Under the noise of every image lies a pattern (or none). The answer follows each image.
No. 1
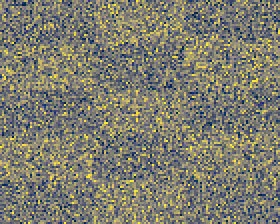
a checkerboard
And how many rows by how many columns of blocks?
5 by 3
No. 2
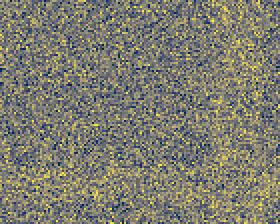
bands of rows crossing bands of columns
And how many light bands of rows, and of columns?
1 and 1
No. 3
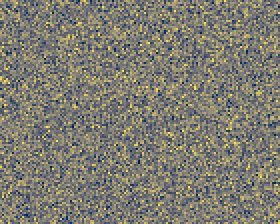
only noise
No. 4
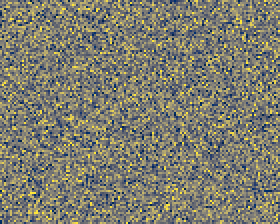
only noise
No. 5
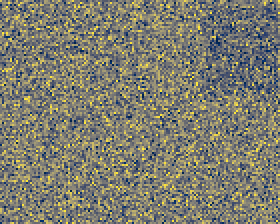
one block
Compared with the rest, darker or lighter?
darker
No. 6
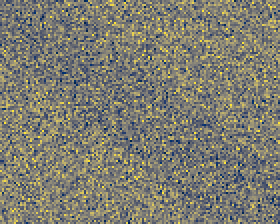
a diagonal band
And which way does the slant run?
top left to bottom right
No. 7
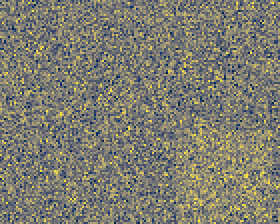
one block
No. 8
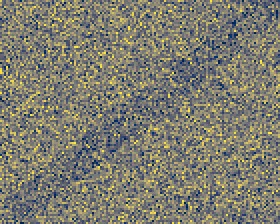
a diagonal band
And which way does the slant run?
bottom left to top right
